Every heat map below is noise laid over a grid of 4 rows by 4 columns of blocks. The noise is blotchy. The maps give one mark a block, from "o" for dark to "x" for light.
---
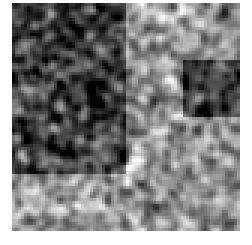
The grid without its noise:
o o x x
o o x o
o o x x
x x x x
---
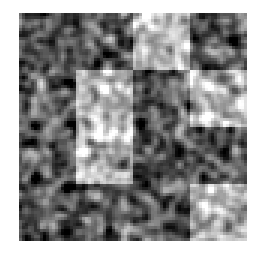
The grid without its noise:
o o x o
o x o x
o x o o
o o o x
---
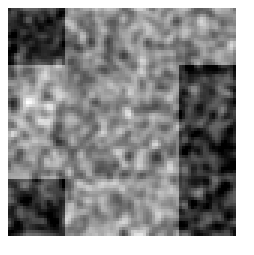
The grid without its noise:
o x x x
x x x o
x x x o
o x x o
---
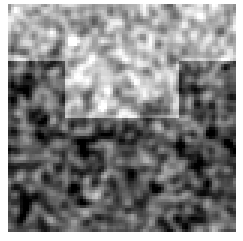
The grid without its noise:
x x x x
o x x o
o o o o
o o o o
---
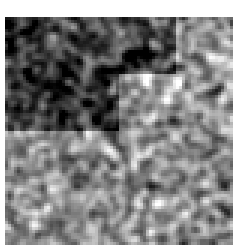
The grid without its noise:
o o o x
o o x x
x x x x
x x x x
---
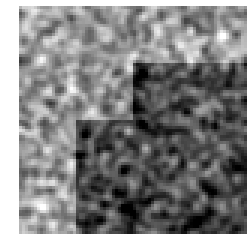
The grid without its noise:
x x x x
x x o o
x o o o
x o o o
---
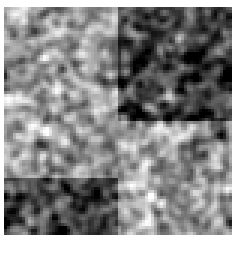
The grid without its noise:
x x o o
x x o o
x x x x
o o x x
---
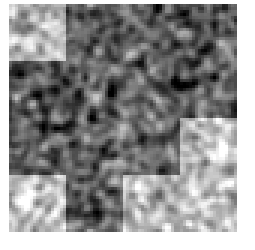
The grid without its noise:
x o o o
o o o o
o o o x
x o x x
